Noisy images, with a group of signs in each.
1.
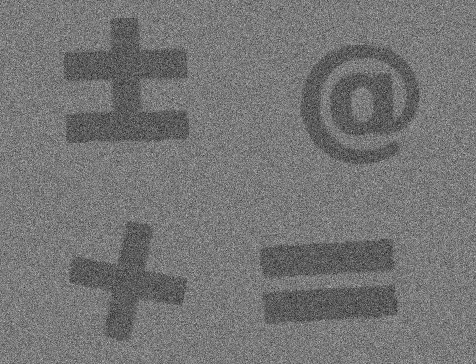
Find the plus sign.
bottom left
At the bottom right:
equals sign
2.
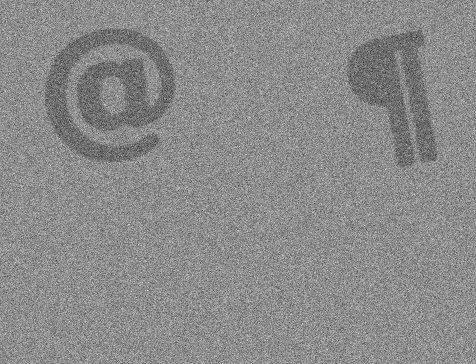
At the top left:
at sign
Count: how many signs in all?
2
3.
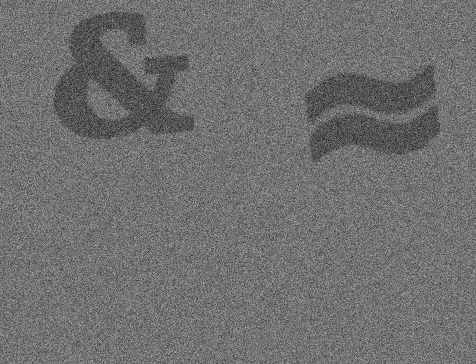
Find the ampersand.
top left
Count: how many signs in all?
2
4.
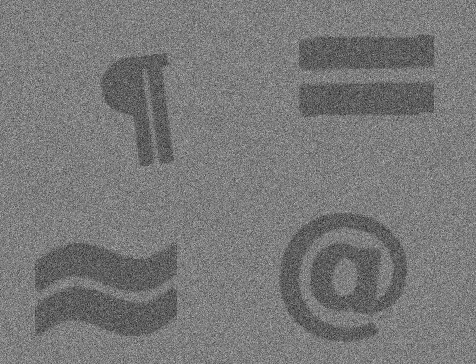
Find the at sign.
bottom right
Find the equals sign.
top right
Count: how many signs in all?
4
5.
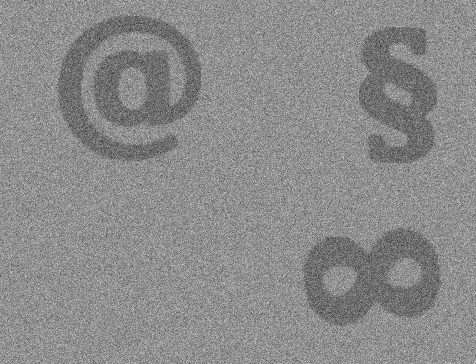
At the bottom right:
infinity sign
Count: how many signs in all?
3
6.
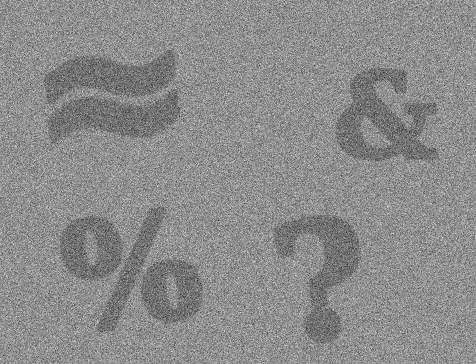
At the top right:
ampersand
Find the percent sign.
bottom left
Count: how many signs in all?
4
